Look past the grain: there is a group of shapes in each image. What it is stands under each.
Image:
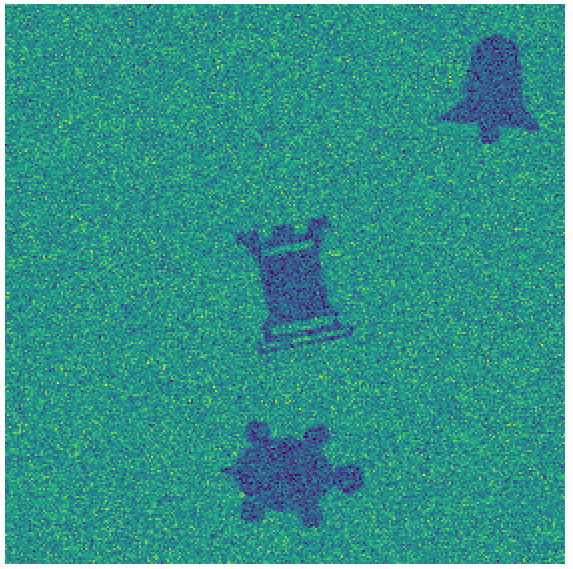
top right: dark bell; centre: dark chess rook; bottom middle: dark turtle
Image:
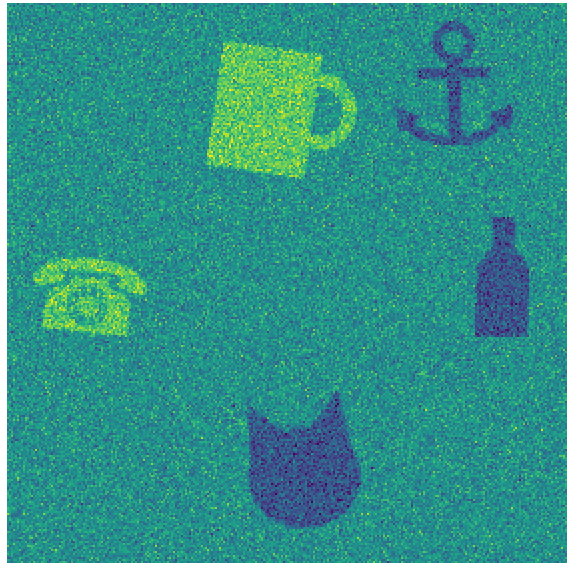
top middle: light cup; top right: dark anchor; middle left: light telephone; middle right: dark bottle; bottom middle: dark cat's head
